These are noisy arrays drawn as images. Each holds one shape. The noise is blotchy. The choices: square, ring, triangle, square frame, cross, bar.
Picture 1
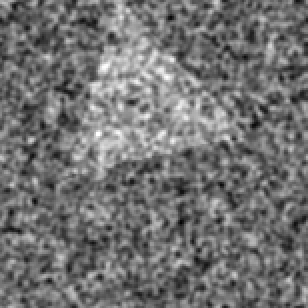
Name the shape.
triangle
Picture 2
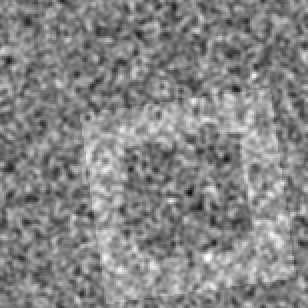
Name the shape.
square frame
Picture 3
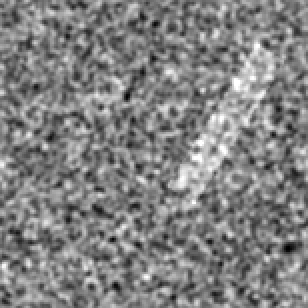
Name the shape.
bar
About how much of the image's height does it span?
half
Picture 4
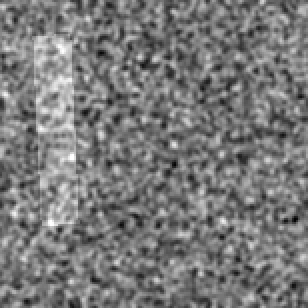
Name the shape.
bar
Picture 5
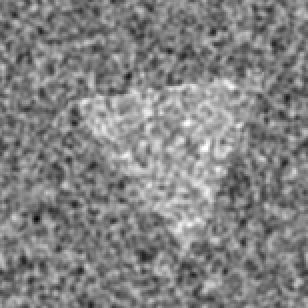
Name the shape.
triangle
